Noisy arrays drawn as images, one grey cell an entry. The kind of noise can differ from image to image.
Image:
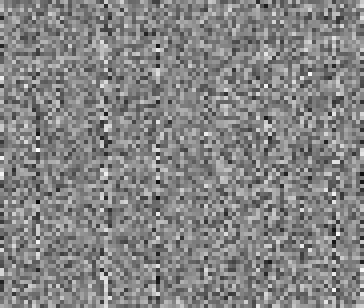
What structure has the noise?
columns of uneven size
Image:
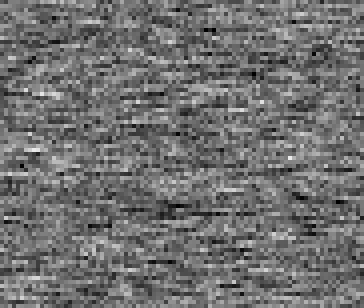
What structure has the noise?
streaked along the rows
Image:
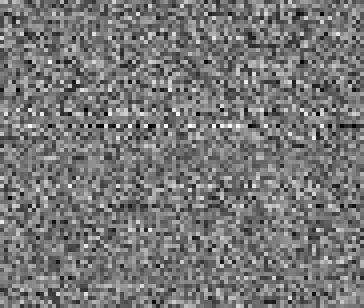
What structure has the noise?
rows of uneven size
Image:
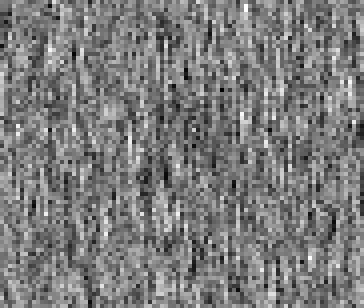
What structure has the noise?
streaked along the columns
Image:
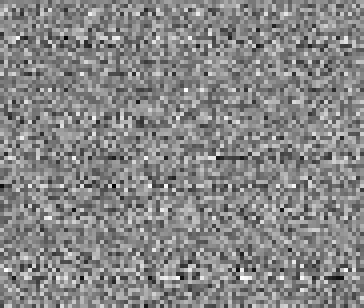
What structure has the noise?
rows of uneven size
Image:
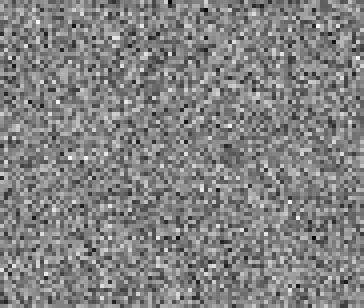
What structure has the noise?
independent entries
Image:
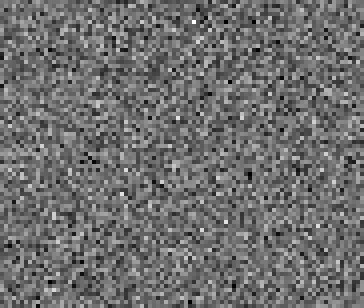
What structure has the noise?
independent entries
